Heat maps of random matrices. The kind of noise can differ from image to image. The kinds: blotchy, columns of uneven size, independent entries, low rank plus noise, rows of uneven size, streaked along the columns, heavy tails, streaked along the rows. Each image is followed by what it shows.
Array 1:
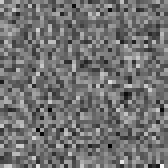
low rank plus noise
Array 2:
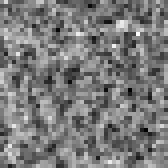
blotchy
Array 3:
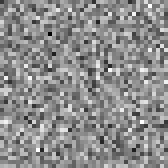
independent entries
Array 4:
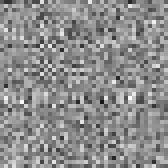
low rank plus noise
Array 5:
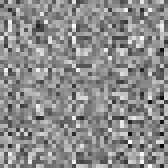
low rank plus noise
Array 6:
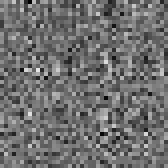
low rank plus noise
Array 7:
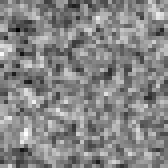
blotchy
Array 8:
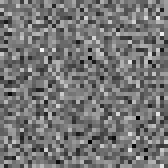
low rank plus noise
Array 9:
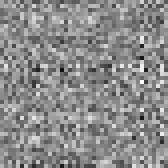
low rank plus noise
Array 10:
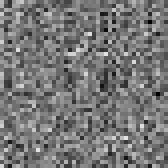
low rank plus noise
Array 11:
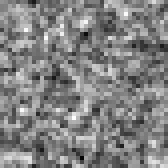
blotchy
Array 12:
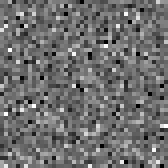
heavy tails
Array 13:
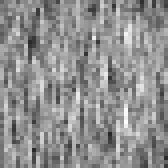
streaked along the columns
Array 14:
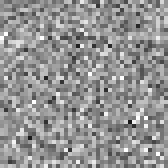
independent entries
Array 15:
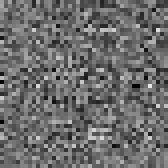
low rank plus noise
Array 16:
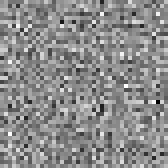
low rank plus noise
